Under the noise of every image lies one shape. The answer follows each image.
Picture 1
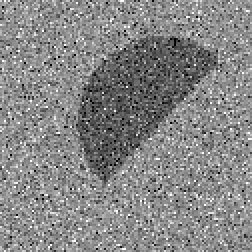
half disc
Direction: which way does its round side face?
up and left
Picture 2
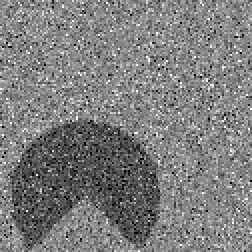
disc with a wedge cut out
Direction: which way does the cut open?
down
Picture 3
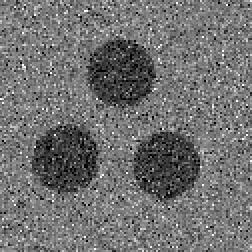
three dots
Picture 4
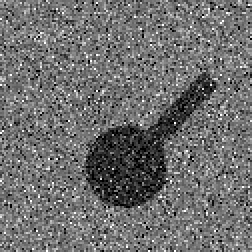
lollipop
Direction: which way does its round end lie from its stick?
down and left
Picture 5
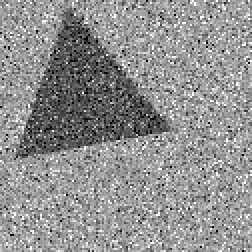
triangle
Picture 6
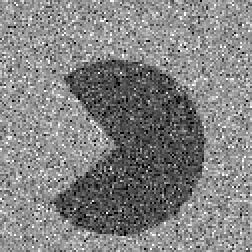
disc with a wedge cut out
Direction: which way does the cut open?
left
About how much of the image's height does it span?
two thirds
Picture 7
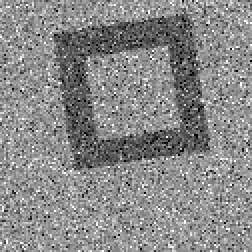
square frame
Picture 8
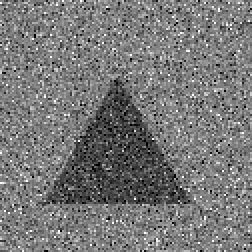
triangle
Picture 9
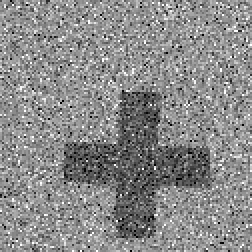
cross
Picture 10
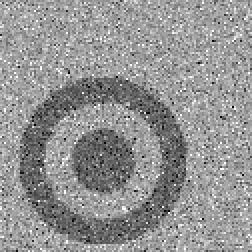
bullseye
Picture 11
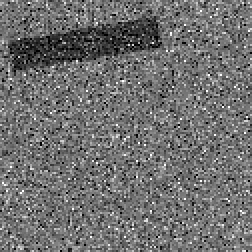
bar
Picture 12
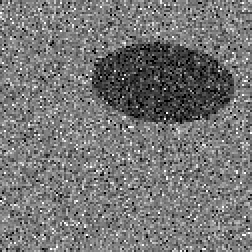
ellipse
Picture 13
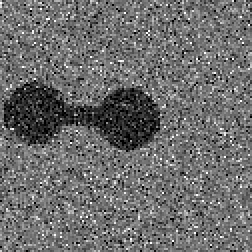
dumbbell
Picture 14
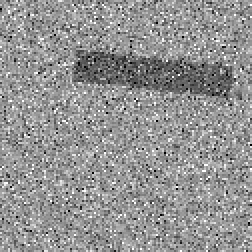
bar
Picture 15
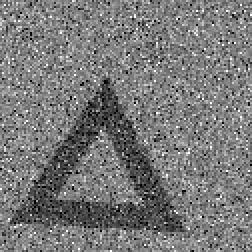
triangle frame
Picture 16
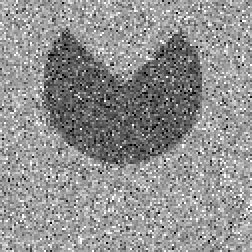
disc with a wedge cut out
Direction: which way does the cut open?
up
